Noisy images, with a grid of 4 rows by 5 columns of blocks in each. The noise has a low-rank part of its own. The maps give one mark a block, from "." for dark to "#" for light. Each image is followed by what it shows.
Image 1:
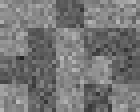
# # . # #
# . # . .
. . # # .
# . # . #
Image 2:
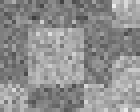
. . . . #
. # # . .
. # # . #
# . . # #
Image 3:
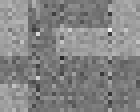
# . . . #
# . # # #
. . . . .
# . . . .
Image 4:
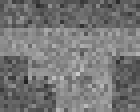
. . . . .
# # # # #
. # # # .
. . # # .
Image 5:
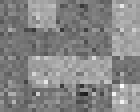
. # . . #
. . . . #
. # # # .
. . . . #
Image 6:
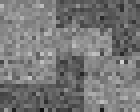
# # . . .
# # # # .
# # . # #
. . . # #
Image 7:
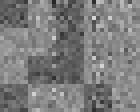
. # . # #
# # . # #
# . . # #
. # # . #
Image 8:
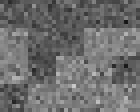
. . . . .
# . . # #
# . # # .
. # # # #
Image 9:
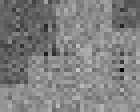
. . # # .
. . # # #
. # # # #
# # # # #
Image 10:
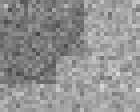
. . . # #
. . . # #
. . # # #
# # # # #
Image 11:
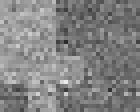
# # . . .
# # . . .
# # # . .
. # . . .
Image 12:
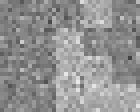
. . . # .
. . # . .
. . # # .
. . # # #
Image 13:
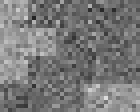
# . . . .
# # . . .
# . . . .
. . . # #
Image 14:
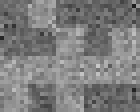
. # . . .
. . # . #
# # # # #
# . # . .
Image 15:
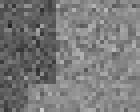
. . # # #
. . # # #
. . # # #
. # # # #
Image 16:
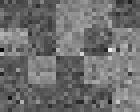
. . # # .
# . # . #
. # . # #
. . . . #
